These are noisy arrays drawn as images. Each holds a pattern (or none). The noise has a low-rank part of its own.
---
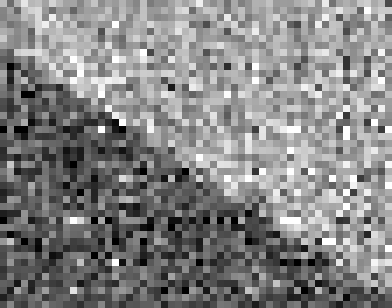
a sharp edge
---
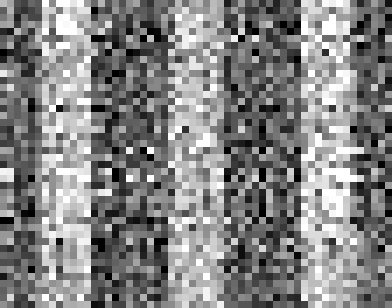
vertical stripes
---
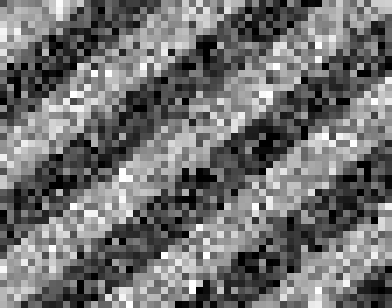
diagonal stripes
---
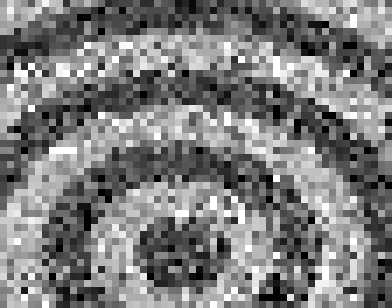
rings round one point
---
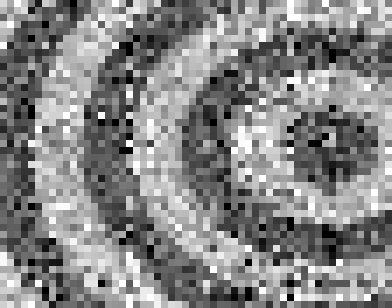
rings round one point
